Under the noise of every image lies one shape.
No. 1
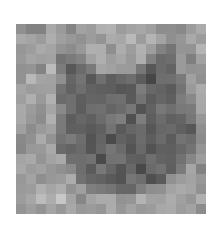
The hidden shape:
cat's head
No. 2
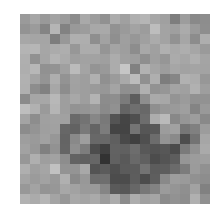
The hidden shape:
teapot
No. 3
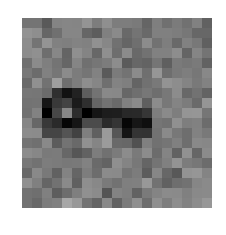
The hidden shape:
key
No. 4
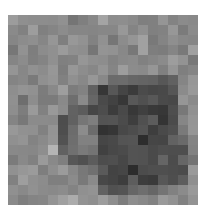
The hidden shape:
cup
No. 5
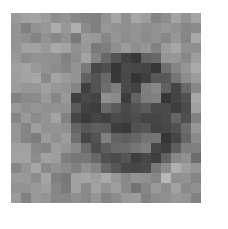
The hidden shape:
smiling face
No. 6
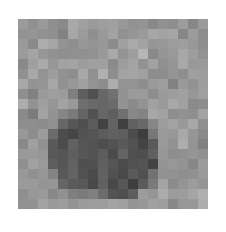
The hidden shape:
apple
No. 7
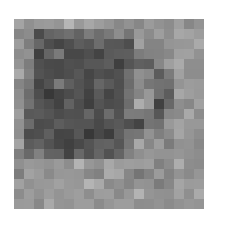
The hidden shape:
cup
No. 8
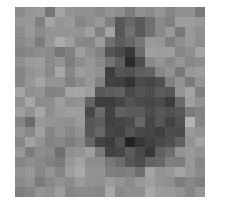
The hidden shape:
pear
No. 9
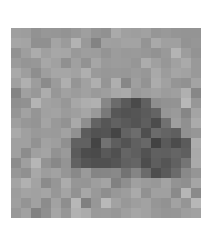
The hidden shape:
cloud
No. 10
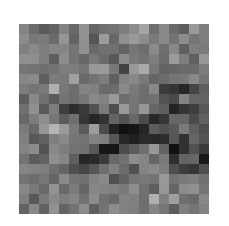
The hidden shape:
pair of scissors
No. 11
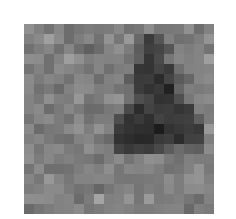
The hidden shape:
chess pawn
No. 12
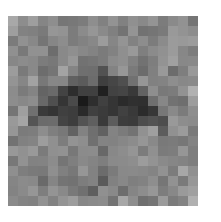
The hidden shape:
umbrella
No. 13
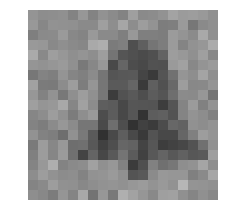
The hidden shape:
bell
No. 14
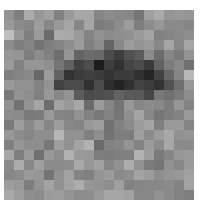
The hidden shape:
umbrella
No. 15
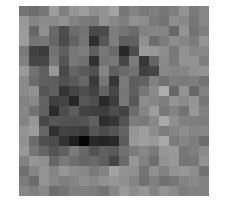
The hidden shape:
chess queen
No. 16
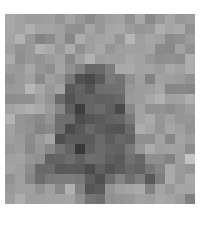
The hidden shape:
bell
